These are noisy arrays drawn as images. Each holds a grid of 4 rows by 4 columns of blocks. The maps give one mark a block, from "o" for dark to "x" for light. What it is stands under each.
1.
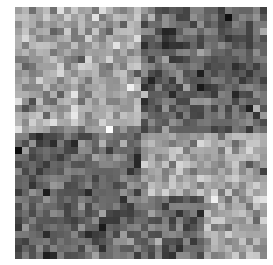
x x o o
x x o o
o o x x
o o o x
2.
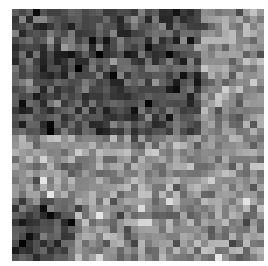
o o o x
o o o x
x x x x
o x x x
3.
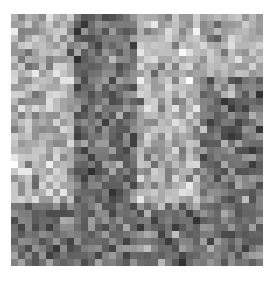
x o x x
x o x o
x o x o
o o o o
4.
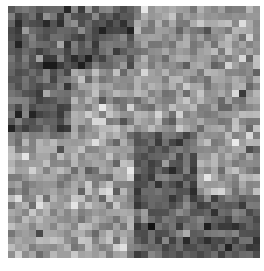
o o x x
o x x x
x x o x
x x o o
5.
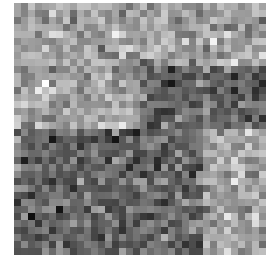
x x x x
x x o o
o o o x
o o o x
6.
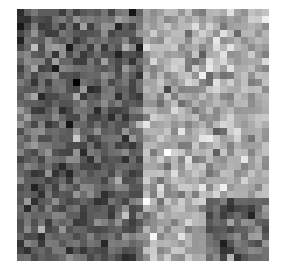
o o x x
o o x x
o o x x
o o x o
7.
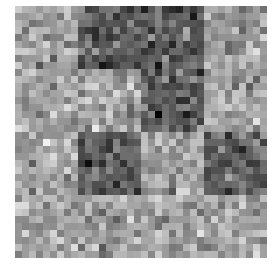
x o o x
x x o x
x o x o
x x x x
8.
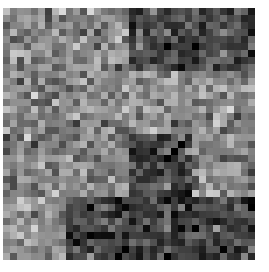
x x o o
x x x x
x x o x
x o o o
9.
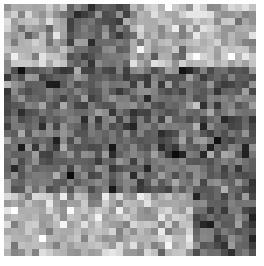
x o x x
o o o o
o o o o
x x x o
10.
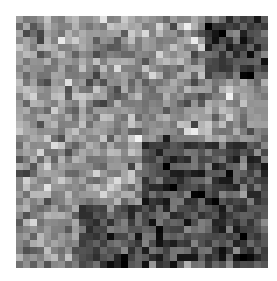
x x x o
x x x x
x x o o
x o o o
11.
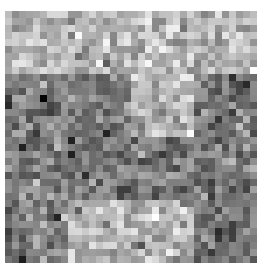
x x x x
o o x o
o o o o
o x x o
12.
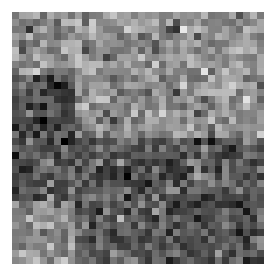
x x x x
o x x x
o o o o
x o o o
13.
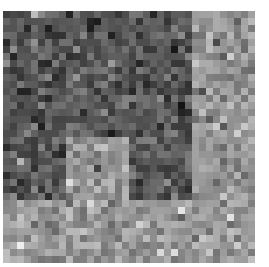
o o o x
o o o x
o x o x
x x x x
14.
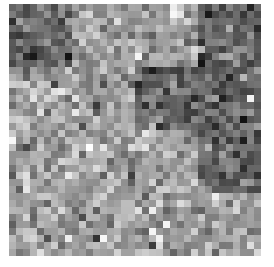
o x x o
x x o o
x x x o
x x x x
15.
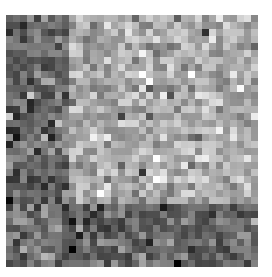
o x x x
o x x x
o x x x
o o o o
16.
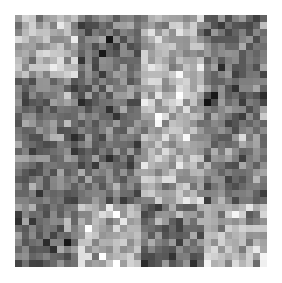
x o x o
o o x o
o o x o
o x o x
